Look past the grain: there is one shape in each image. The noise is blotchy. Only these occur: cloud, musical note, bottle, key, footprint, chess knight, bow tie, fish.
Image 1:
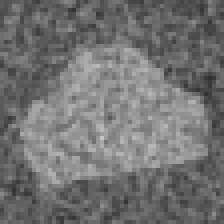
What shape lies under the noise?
cloud
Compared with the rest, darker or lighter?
lighter
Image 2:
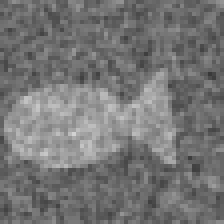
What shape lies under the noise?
fish
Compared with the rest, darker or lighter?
lighter
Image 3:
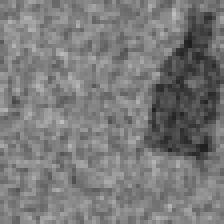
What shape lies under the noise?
bottle
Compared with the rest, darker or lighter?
darker
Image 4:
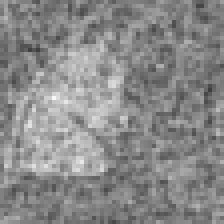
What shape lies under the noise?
chess knight
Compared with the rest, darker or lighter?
lighter
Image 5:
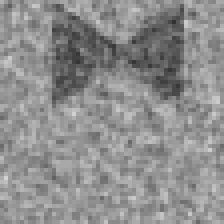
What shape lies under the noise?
bow tie
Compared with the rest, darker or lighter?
darker
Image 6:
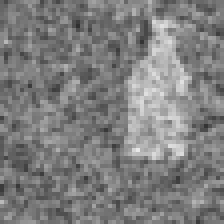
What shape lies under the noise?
bottle
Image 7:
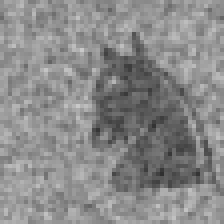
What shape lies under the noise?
chess knight
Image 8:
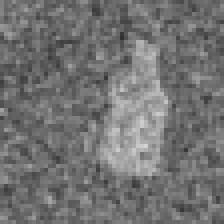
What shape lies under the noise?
bottle
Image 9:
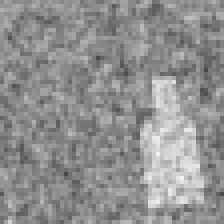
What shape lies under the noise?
bottle
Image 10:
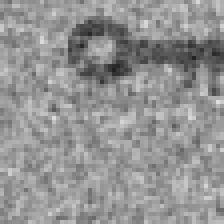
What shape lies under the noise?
key
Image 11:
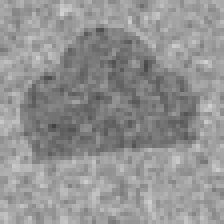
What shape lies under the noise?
cloud
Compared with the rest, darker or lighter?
darker
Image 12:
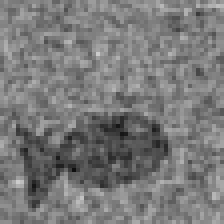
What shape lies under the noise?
fish
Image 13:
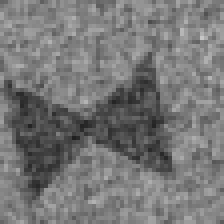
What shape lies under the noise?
bow tie
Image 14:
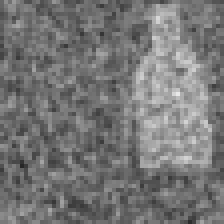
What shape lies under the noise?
bottle
